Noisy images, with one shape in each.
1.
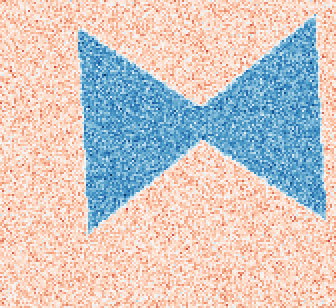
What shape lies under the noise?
bow tie
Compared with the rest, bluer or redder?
bluer
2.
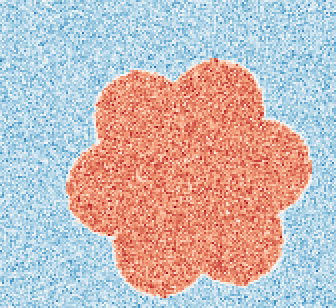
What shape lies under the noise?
flower
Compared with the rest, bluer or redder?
redder
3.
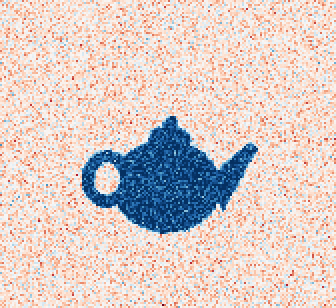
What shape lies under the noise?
teapot
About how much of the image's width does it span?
half
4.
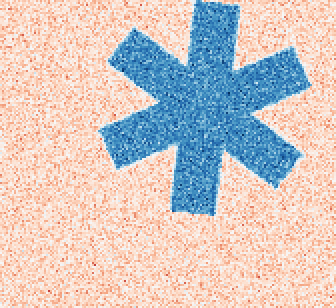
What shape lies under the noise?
asterisk
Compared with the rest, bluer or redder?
bluer
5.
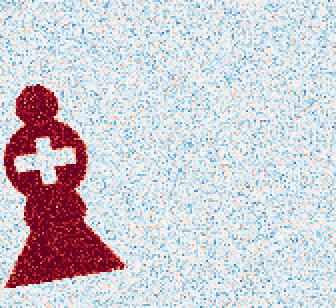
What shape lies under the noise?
chess bishop
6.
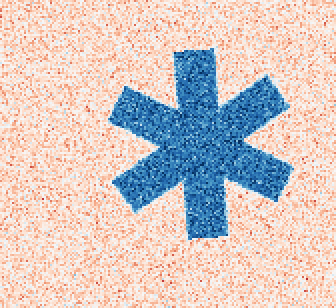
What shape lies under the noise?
asterisk
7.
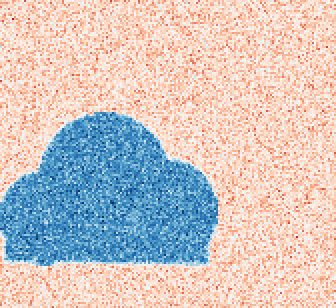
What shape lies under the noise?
cloud
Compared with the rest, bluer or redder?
bluer
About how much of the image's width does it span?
two thirds
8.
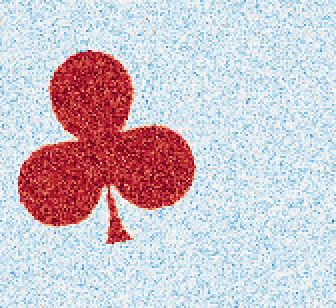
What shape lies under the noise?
club
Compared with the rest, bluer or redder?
redder
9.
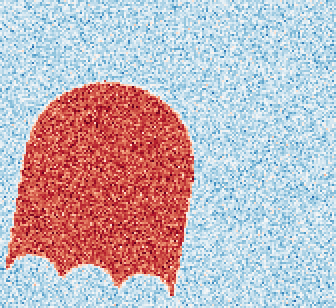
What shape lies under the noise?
ghost
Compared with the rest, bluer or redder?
redder
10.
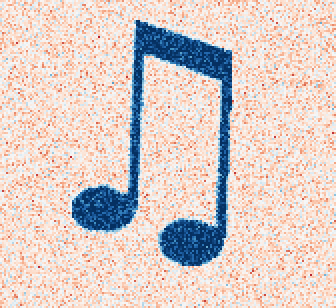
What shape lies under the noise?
pair of musical notes
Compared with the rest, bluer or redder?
bluer
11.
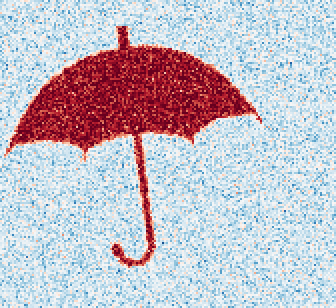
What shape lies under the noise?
umbrella
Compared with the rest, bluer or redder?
redder
